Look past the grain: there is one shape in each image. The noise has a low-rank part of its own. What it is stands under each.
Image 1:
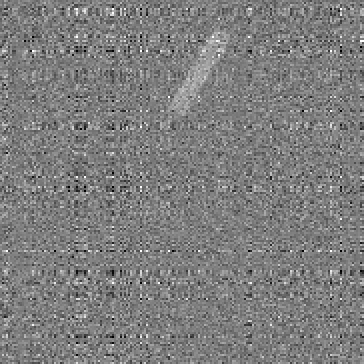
light bar, top middle
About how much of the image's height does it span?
a quarter
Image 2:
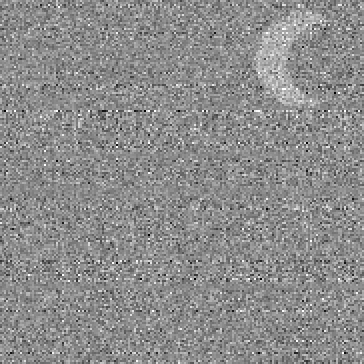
light crescent, top right
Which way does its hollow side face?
right
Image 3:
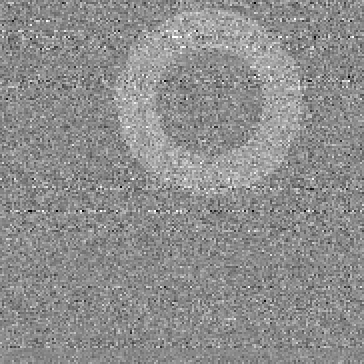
light ring
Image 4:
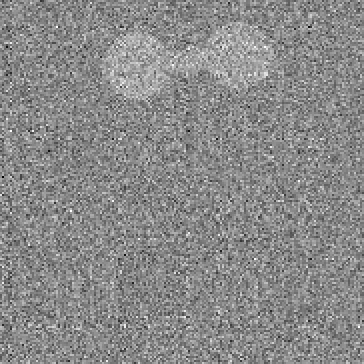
light dumbbell
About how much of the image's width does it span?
half
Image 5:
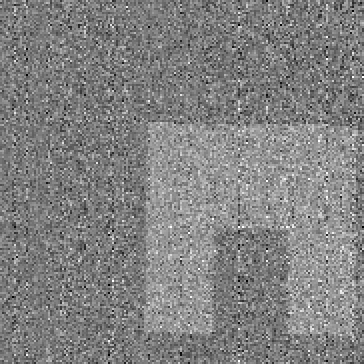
light square with a notch
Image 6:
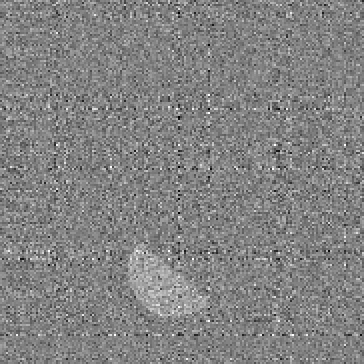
light half disc, bottom middle
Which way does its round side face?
down and left
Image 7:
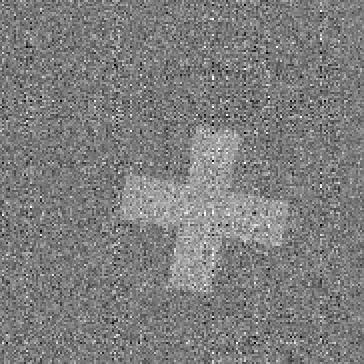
light cross
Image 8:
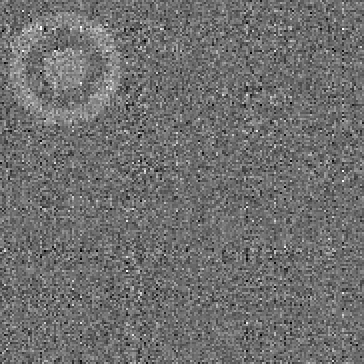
light bullseye, top left
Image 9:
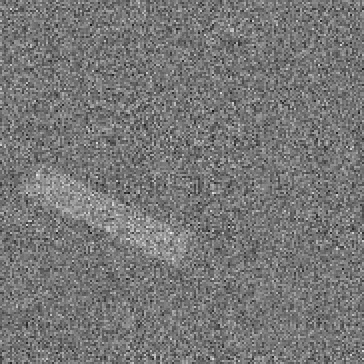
light bar
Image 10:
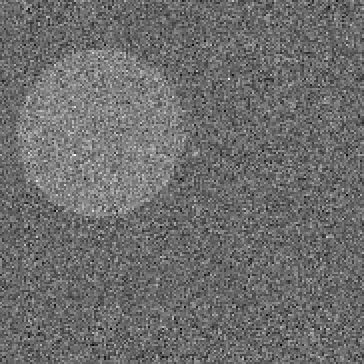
light disc
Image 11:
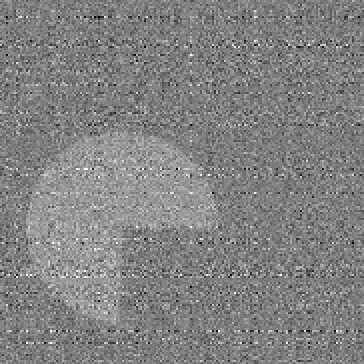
light disc with a wedge cut out
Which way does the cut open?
down and right
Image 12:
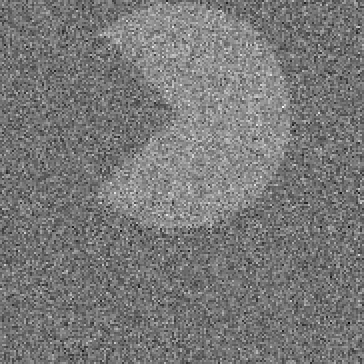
light disc with a wedge cut out
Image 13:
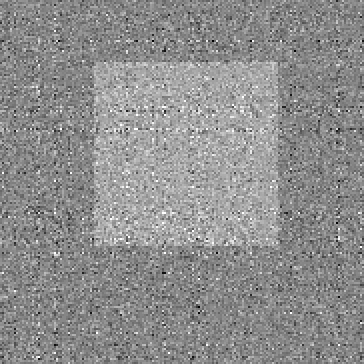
light square
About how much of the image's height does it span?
half
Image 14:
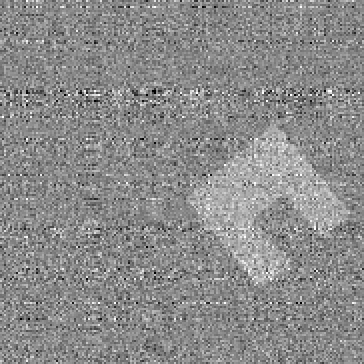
light square with a notch
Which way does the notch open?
down and right
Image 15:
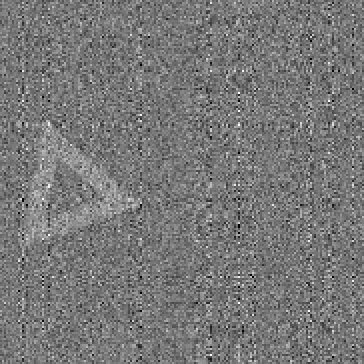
light triangle frame, middle left
